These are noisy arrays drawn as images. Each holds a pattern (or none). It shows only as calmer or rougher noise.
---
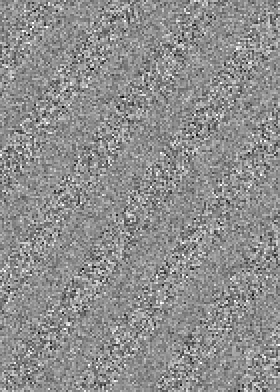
diagonal stripes
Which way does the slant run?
bottom left to top right
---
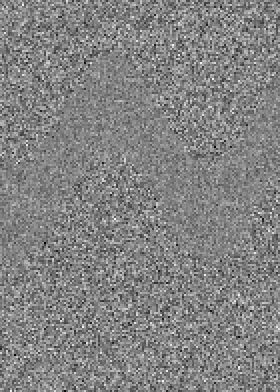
a wavy band
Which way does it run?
left to right
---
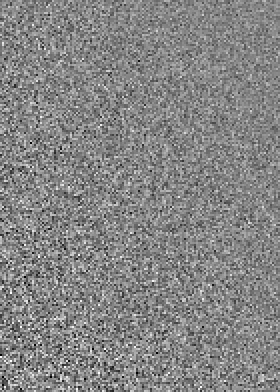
a smooth slope
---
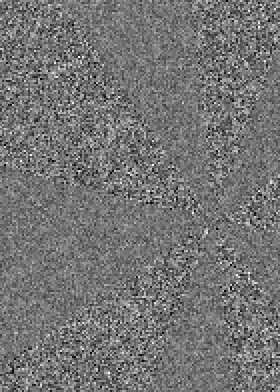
spokes from one point
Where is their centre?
middle right
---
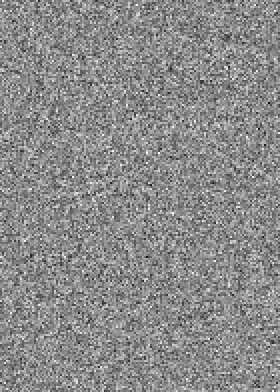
only noise
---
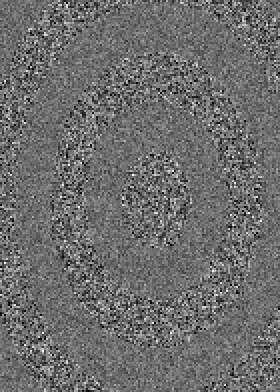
rings round one point
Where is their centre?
centre
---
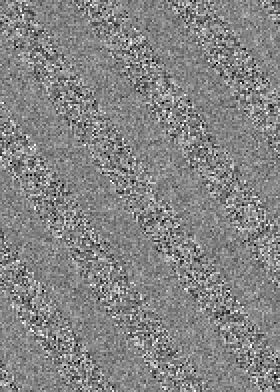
diagonal stripes
